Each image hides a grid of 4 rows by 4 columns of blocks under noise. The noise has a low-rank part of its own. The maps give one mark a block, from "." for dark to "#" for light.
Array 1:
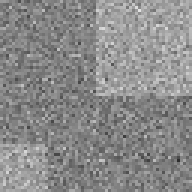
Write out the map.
. . # #
. . # #
. . . .
# . . .
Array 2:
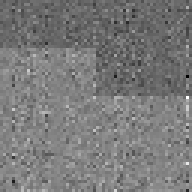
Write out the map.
. . . .
# # . .
# # # #
# # # #
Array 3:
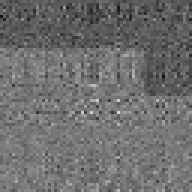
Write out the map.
. . . .
# # # .
# # # #
# # # #
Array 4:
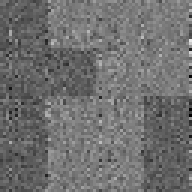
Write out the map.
. # # #
. . # #
. # # .
. # # .
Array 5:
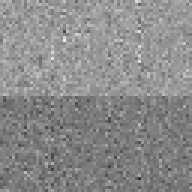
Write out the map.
# # # #
# # # #
. . . .
. . . .
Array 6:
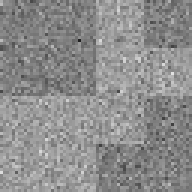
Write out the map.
. . # .
. . # #
# # # .
# # . .
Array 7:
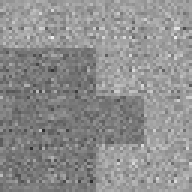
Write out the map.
# # # #
. . # #
. . . #
. . # #
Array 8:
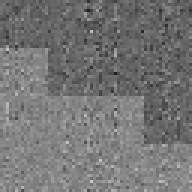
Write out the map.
. . . .
# . . .
# # # .
# # # #
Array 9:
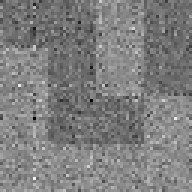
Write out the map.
. . # .
# . # .
# . . #
# # # #
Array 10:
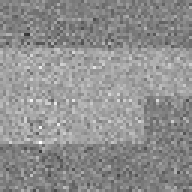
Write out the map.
. . . .
# # # #
# # # .
. . . .
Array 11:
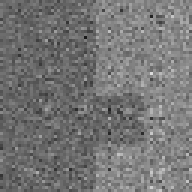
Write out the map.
. . # #
. . # #
. . . #
. . # #
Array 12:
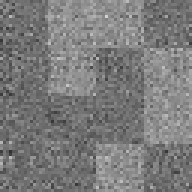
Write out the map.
. # # .
. # . #
. . . #
. . # .
